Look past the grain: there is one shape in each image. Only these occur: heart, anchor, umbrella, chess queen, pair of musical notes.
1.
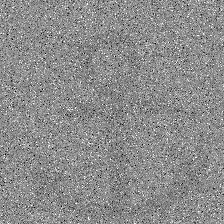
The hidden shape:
anchor
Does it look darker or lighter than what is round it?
darker
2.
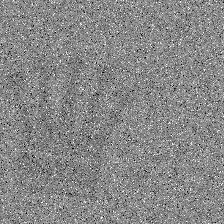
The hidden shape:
chess queen
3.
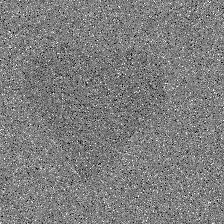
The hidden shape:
heart
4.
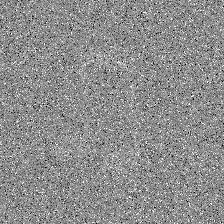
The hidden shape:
pair of musical notes
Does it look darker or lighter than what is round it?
lighter
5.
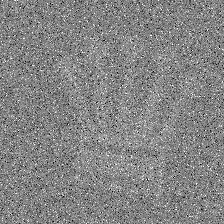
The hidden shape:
chess queen
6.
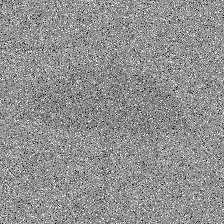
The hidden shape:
umbrella
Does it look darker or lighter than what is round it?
darker
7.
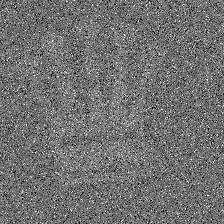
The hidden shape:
chess queen
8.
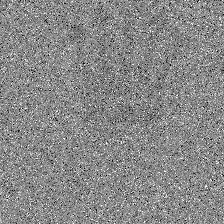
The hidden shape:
chess queen
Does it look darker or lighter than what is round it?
darker
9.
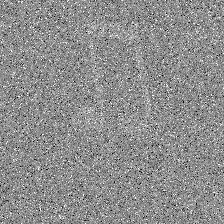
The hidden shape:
pair of musical notes
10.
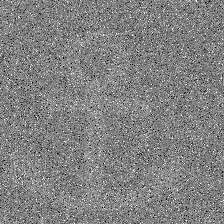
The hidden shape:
anchor
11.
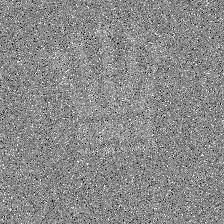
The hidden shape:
chess queen
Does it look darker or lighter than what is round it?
lighter
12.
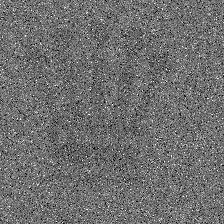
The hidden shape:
chess queen
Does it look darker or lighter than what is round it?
darker
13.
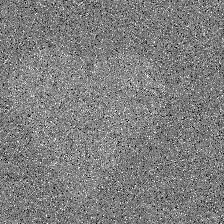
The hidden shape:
heart
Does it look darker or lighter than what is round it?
lighter
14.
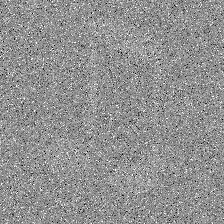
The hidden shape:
pair of musical notes
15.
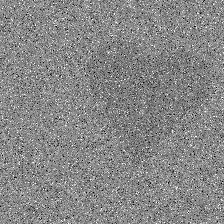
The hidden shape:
heart
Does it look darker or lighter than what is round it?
darker
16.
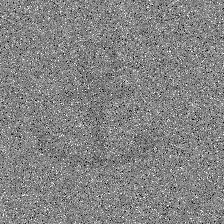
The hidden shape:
anchor
